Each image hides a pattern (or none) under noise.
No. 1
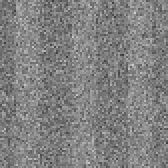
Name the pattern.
vertical stripes
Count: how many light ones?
3
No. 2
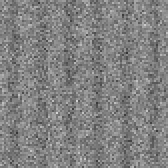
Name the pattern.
vertical stripes
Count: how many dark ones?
6
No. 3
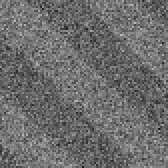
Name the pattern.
diagonal stripes
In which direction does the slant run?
top left to bottom right
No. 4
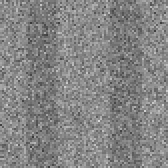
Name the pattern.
vertical stripes
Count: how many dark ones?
2
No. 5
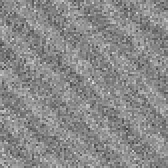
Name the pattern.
diagonal stripes
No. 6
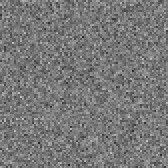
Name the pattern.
only noise
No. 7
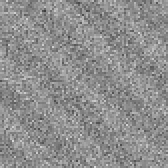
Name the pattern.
diagonal stripes
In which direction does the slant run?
top left to bottom right
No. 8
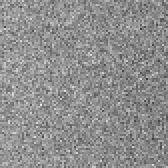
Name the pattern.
a smooth slope
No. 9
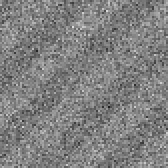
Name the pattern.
diagonal stripes
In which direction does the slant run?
bottom left to top right
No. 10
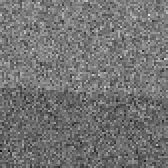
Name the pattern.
a sharp edge
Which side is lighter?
top
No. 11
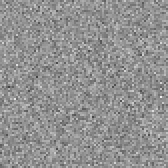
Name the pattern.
only noise
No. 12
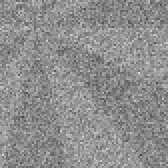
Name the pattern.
spokes from one point
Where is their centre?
top left
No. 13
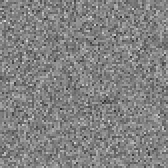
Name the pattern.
only noise
